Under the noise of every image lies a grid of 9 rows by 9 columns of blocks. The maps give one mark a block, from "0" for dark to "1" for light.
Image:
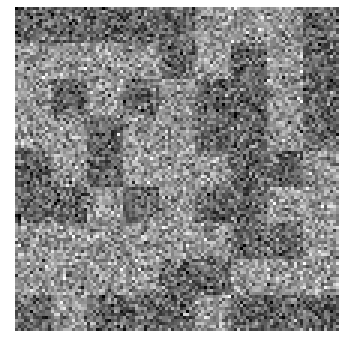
0 0 0 0 0 1 1 1 0
1 1 1 1 0 1 0 1 0
1 0 1 0 1 0 0 1 0
1 1 0 1 1 0 0 1 0
0 1 0 1 1 1 0 0 1
0 0 1 0 1 0 0 1 1
1 1 1 1 1 1 0 0 1
1 1 1 1 0 0 1 1 1
0 1 0 0 0 1 0 0 0
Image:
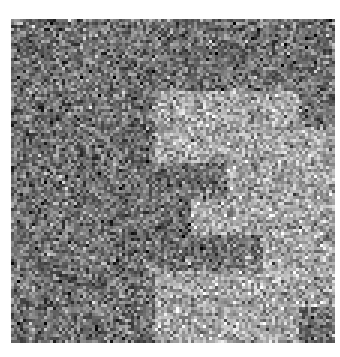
0 0 0 0 0 0 0 0 0
0 0 0 0 0 0 0 0 0
0 0 0 0 1 1 1 1 0
0 0 0 0 1 1 1 1 1
0 0 0 0 0 0 1 1 1
0 0 0 0 0 1 1 1 1
0 0 0 0 0 0 0 1 1
0 0 0 0 1 1 1 1 1
0 0 0 0 1 1 1 1 0
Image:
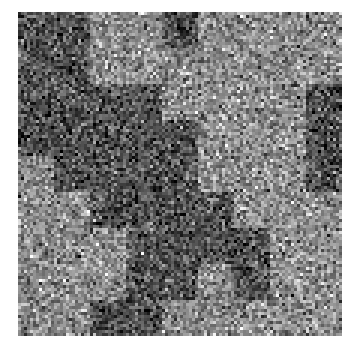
0 0 1 1 0 1 1 1 1
0 0 1 1 1 1 1 1 1
0 0 0 0 1 1 1 1 0
0 0 0 0 0 1 1 1 0
1 0 0 0 0 1 1 1 0
1 1 0 0 0 0 1 1 1
1 1 1 0 0 0 0 1 1
1 1 1 0 0 1 0 1 1
1 1 0 0 1 1 1 1 1
